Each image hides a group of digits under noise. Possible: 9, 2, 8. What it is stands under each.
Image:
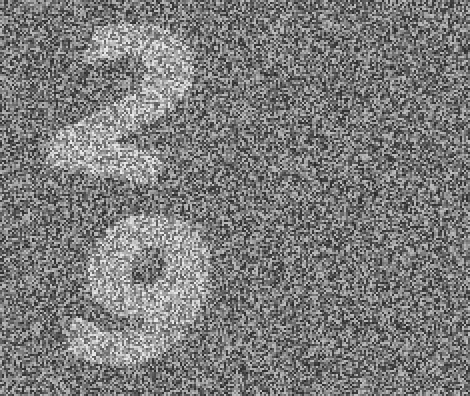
top left: 2; bottom left: 9
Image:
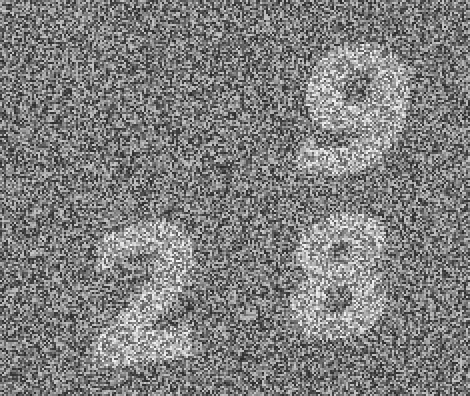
top right: 9; bottom left: 2; bottom right: 8
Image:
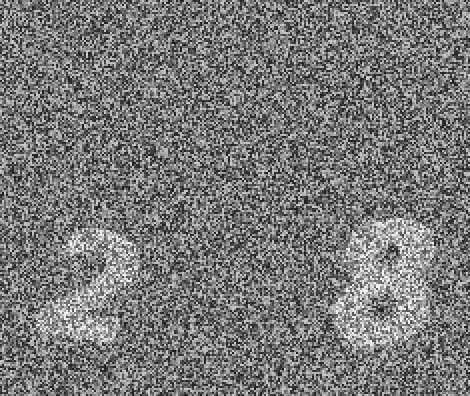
bottom left: 2; bottom right: 8
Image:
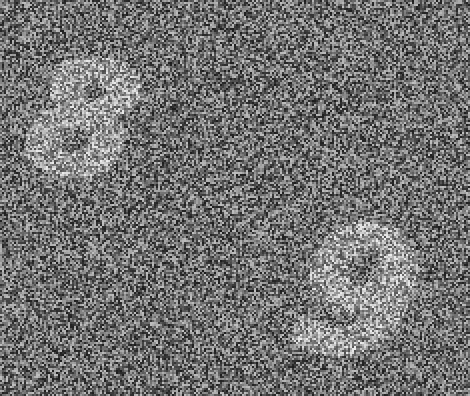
top left: 8; bottom right: 9
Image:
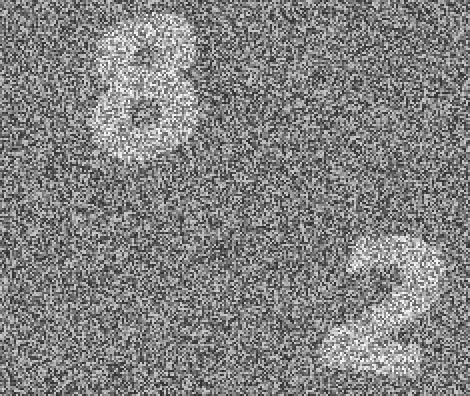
top left: 8; bottom right: 2
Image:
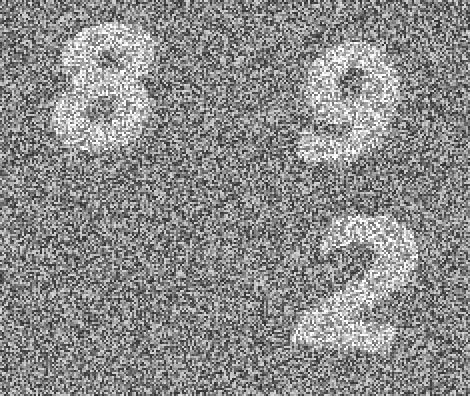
top left: 8; top right: 9; bottom right: 2
